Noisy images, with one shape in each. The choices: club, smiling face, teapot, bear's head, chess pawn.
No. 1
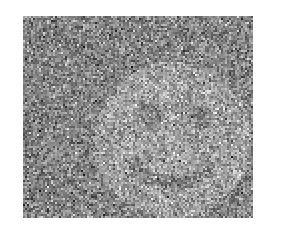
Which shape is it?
smiling face
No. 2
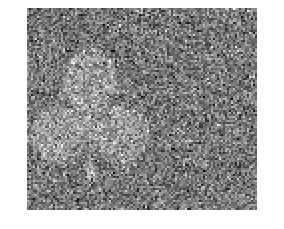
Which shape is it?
club
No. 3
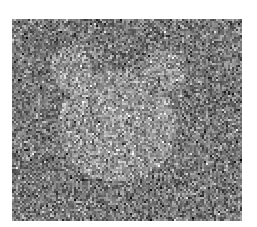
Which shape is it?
bear's head
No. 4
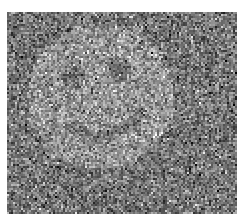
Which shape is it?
smiling face
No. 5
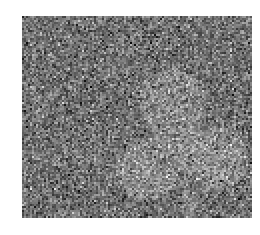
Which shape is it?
club
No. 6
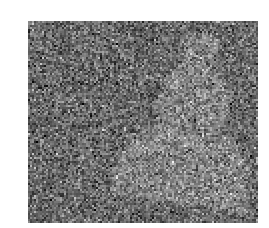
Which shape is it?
chess pawn
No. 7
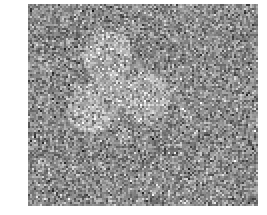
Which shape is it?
club
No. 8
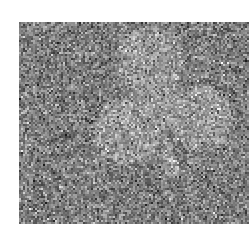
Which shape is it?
club
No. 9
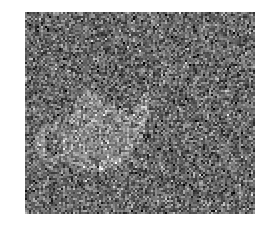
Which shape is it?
teapot
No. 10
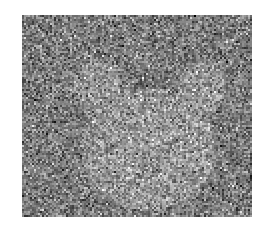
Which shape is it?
bear's head
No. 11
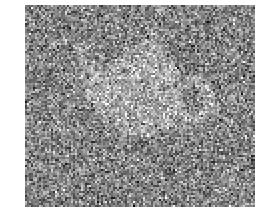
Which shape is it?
teapot
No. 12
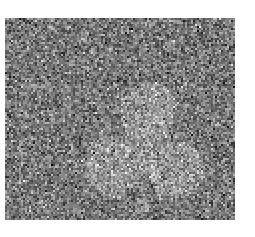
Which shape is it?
club
